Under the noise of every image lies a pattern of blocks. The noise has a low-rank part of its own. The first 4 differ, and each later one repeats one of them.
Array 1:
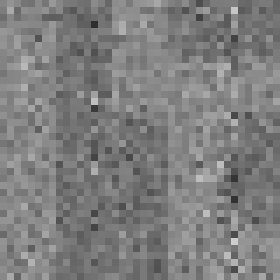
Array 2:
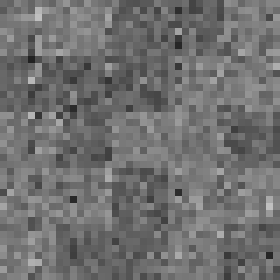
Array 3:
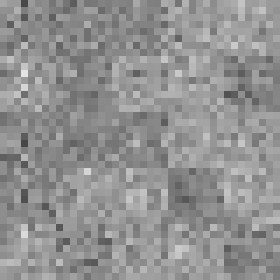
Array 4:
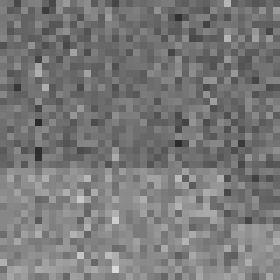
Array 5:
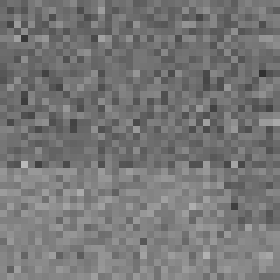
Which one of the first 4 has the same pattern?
4
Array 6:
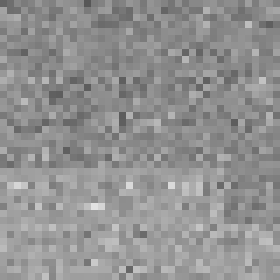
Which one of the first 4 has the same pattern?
4
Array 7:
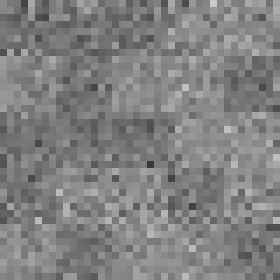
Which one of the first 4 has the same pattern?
3
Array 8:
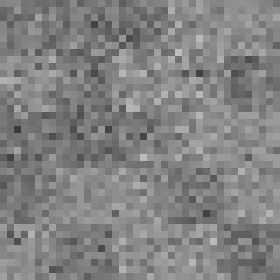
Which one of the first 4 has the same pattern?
3
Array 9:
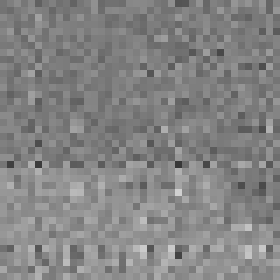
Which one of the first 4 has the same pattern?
4
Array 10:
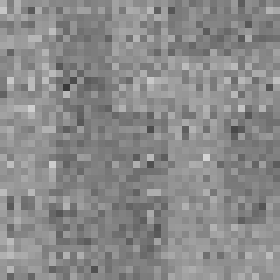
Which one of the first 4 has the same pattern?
1
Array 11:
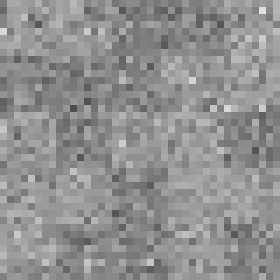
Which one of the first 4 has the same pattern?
2
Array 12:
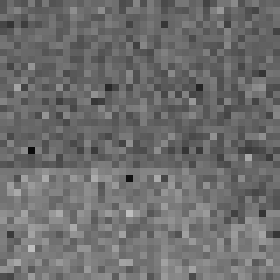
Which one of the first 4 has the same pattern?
4
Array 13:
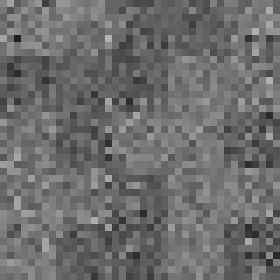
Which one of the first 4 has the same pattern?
2
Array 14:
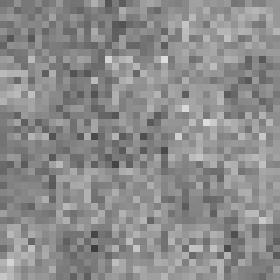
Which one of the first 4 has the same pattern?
3
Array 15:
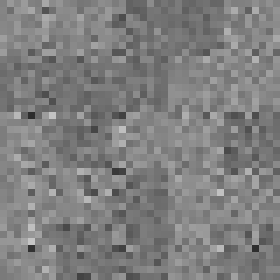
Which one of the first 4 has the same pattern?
2
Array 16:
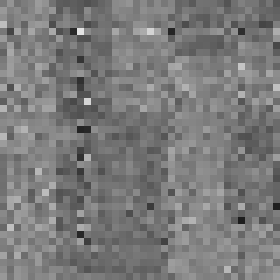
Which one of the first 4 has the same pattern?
1
